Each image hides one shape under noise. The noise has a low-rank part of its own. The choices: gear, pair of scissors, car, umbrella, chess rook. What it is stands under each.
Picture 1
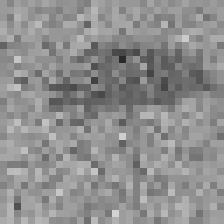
umbrella
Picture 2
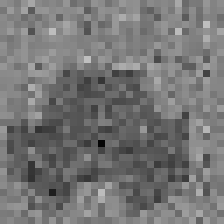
car
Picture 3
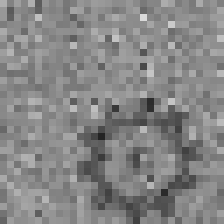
gear
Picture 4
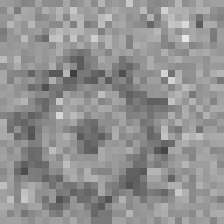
gear
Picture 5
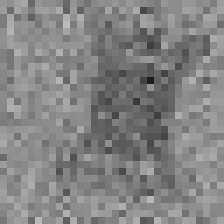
chess rook
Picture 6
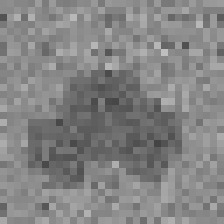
car
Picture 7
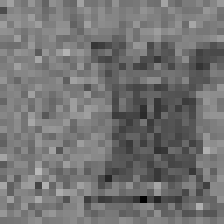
chess rook
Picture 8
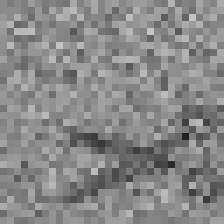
pair of scissors
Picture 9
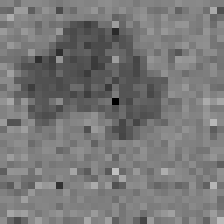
car
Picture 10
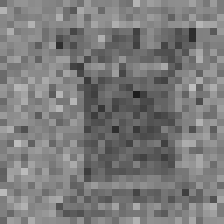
chess rook
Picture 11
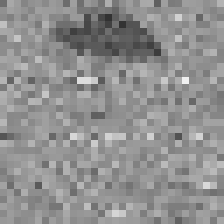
umbrella
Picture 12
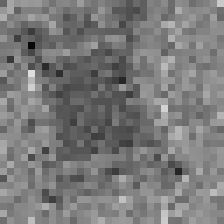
chess rook
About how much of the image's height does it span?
nearly all
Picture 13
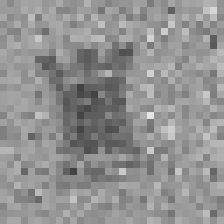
chess rook
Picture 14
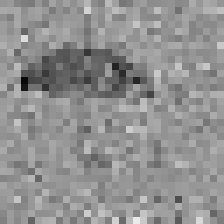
umbrella
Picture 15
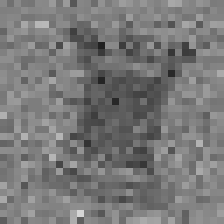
chess rook
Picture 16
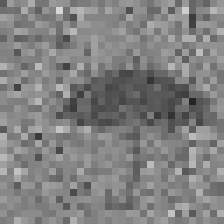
umbrella
